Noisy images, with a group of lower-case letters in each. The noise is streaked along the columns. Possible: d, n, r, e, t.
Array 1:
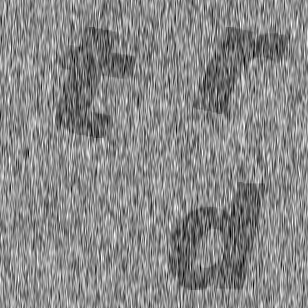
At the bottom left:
nothing
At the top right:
r
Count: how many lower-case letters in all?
3
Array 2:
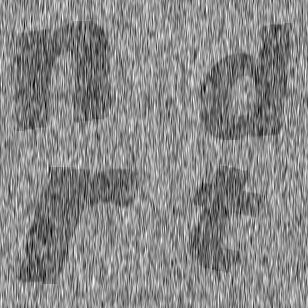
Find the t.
bottom right
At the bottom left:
r
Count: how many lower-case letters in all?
4
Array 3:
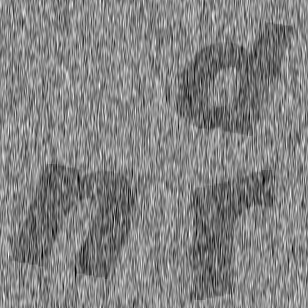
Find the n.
bottom left
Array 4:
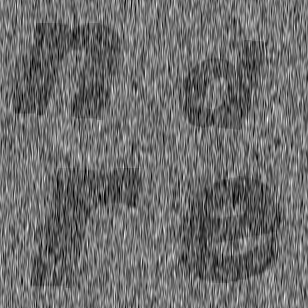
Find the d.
top right
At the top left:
n
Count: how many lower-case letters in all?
4
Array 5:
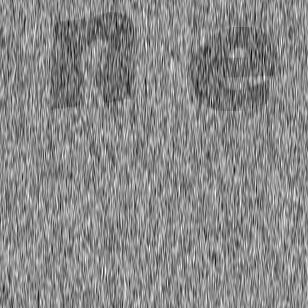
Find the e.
top right
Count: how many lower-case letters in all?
2
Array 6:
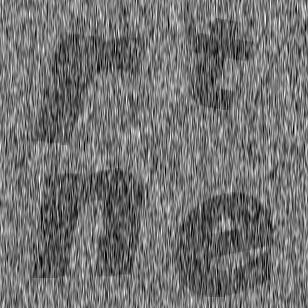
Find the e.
bottom right
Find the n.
bottom left
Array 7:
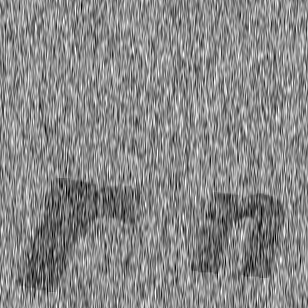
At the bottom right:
n
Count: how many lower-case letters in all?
2
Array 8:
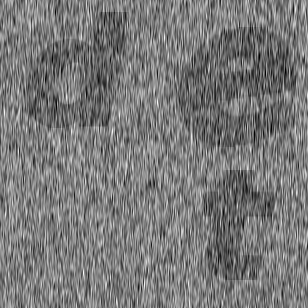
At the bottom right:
t
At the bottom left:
nothing
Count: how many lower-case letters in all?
3
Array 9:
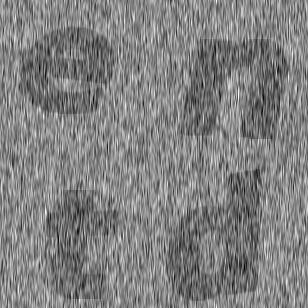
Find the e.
top left
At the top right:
n
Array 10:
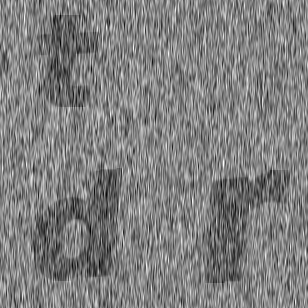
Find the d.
bottom left
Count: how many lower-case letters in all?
3
